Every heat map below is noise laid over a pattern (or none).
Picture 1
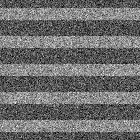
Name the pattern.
horizontal stripes
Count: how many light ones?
5
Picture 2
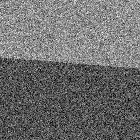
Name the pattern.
a sharp edge
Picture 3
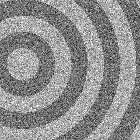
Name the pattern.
rings round one point
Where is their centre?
middle left
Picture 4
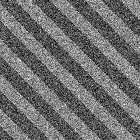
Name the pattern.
diagonal stripes
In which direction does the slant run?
top left to bottom right
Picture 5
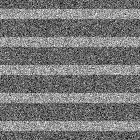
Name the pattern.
horizontal stripes
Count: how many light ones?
5
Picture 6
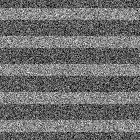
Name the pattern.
horizontal stripes
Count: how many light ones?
5
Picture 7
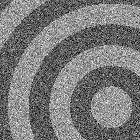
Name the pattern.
rings round one point
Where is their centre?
bottom right
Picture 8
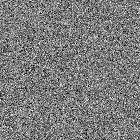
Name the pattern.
only noise
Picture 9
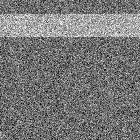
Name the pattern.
one horizontal stripe
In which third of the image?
top
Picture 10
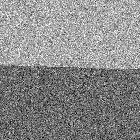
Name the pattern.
a sharp edge
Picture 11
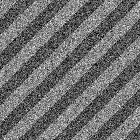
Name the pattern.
diagonal stripes
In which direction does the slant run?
bottom left to top right
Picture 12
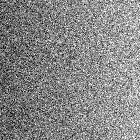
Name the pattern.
a smooth slope
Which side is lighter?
right
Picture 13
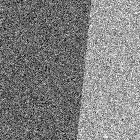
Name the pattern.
a sharp edge
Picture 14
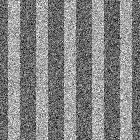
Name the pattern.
vertical stripes
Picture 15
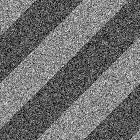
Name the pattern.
diagonal stripes
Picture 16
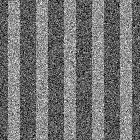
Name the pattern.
vertical stripes
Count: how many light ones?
5
